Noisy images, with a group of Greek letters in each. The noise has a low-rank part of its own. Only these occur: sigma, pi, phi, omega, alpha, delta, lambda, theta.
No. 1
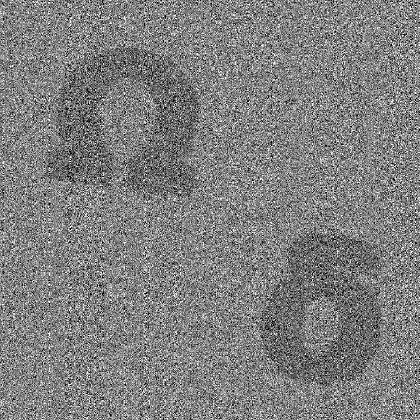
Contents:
top left: dark omega; bottom right: dark delta
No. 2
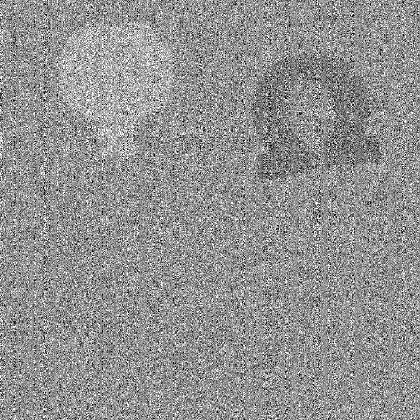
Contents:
top left: light phi; top right: dark omega
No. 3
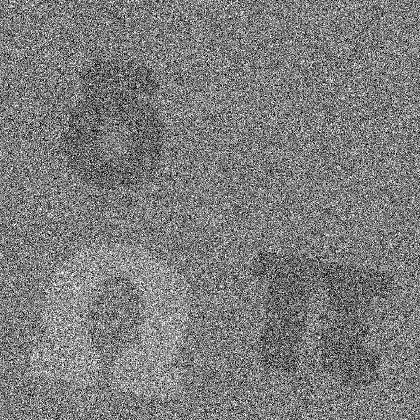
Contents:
top left: dark delta; bottom left: light omega; bottom right: dark pi
